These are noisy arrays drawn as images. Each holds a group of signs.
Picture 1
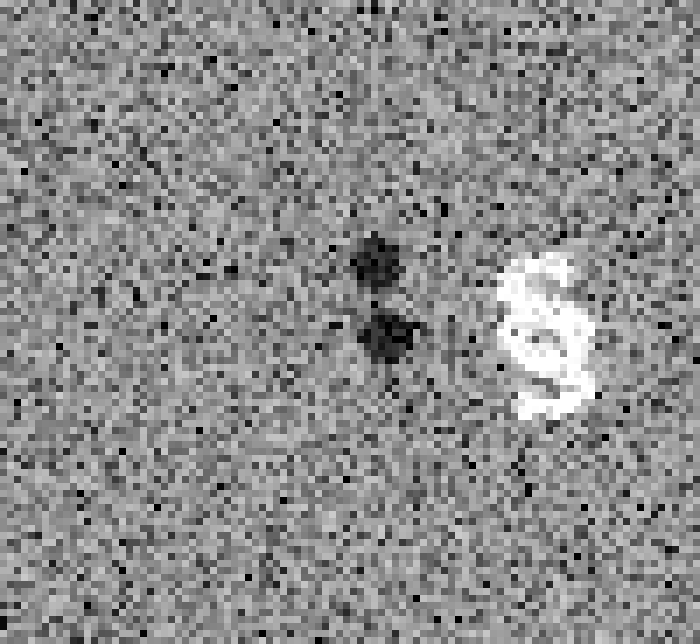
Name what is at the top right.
nothing
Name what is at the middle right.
section sign
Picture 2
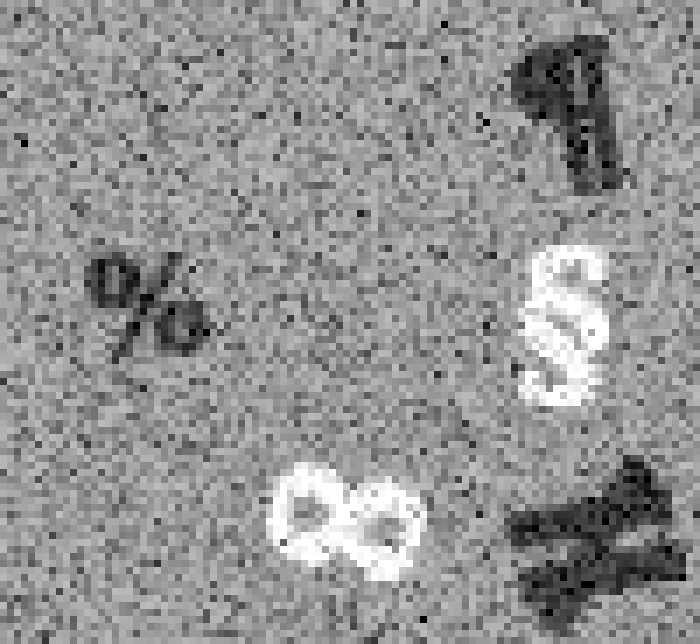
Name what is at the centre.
nothing
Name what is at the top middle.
nothing
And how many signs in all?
5
